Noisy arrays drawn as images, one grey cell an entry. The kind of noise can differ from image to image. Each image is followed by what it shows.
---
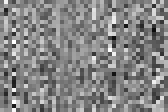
columns of uneven size
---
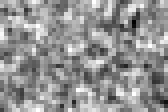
blotchy
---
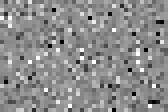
heavy tails
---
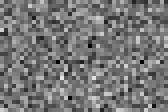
low rank plus noise
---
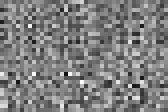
low rank plus noise
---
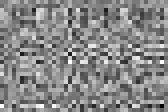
low rank plus noise
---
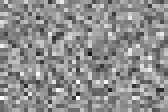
low rank plus noise
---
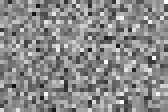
independent entries
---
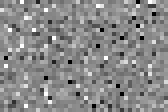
heavy tails
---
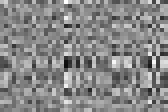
low rank plus noise
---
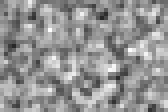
blotchy
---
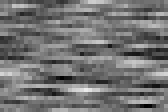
streaked along the rows
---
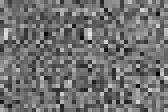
low rank plus noise
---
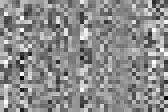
columns of uneven size
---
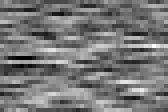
streaked along the rows
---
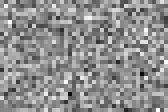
independent entries
